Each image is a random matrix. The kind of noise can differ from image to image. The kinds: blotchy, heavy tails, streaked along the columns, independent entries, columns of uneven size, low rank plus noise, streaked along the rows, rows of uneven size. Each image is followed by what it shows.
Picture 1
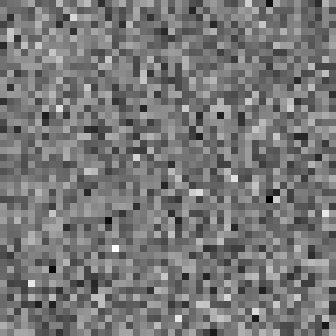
independent entries
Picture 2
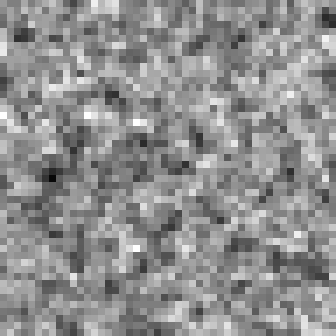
blotchy
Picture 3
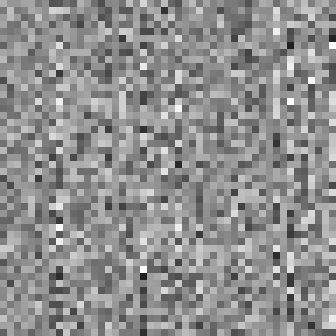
columns of uneven size
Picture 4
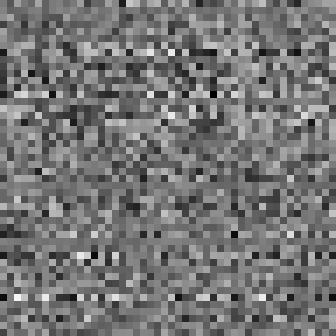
rows of uneven size
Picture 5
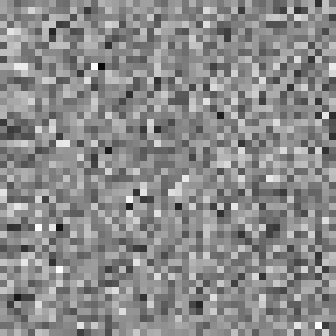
low rank plus noise
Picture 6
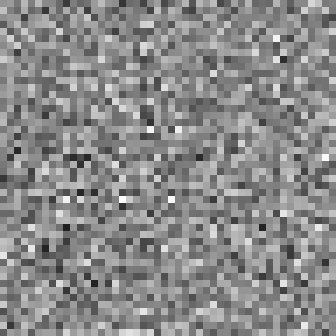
low rank plus noise
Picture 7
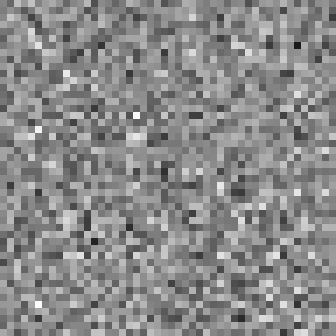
low rank plus noise
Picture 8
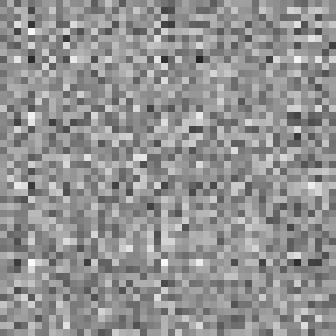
low rank plus noise
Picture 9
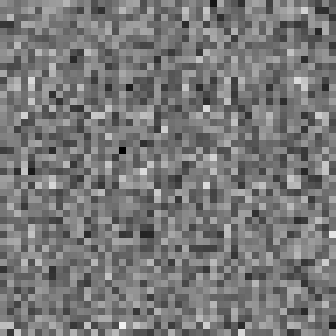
low rank plus noise
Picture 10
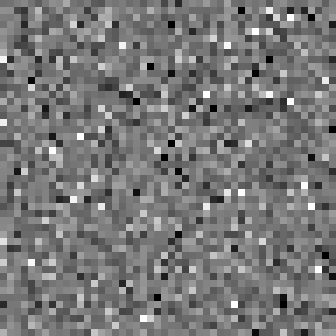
heavy tails
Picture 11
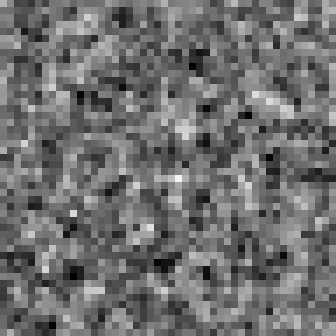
blotchy
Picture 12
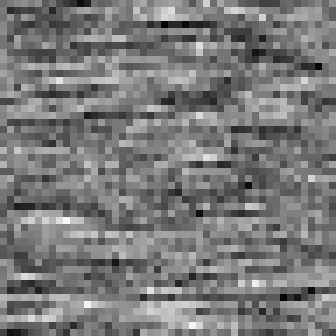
streaked along the rows
